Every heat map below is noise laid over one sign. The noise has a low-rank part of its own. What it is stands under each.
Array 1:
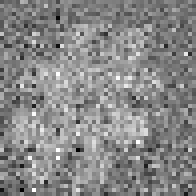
hash sign
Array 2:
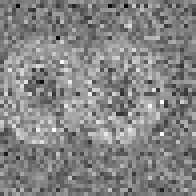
infinity sign
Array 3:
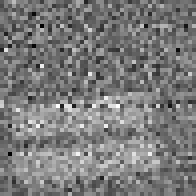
equals sign
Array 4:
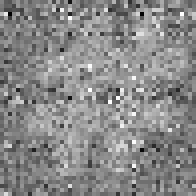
hash sign
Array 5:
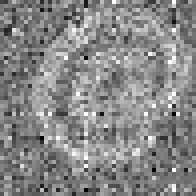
at sign
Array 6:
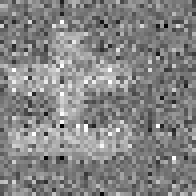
plus-minus sign
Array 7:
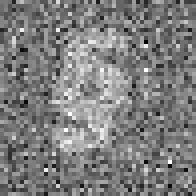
section sign
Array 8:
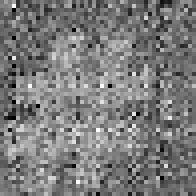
hash sign
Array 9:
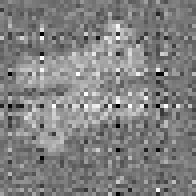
not-equal sign
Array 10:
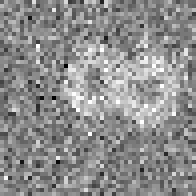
infinity sign
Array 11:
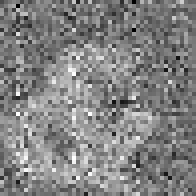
ampersand
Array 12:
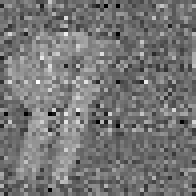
pilcrow
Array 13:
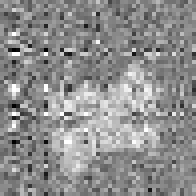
not-equal sign
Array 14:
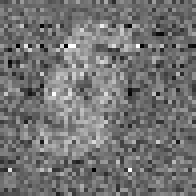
section sign
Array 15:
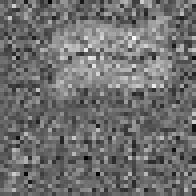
approximately sign
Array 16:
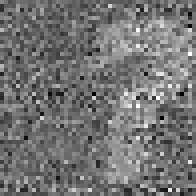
question mark
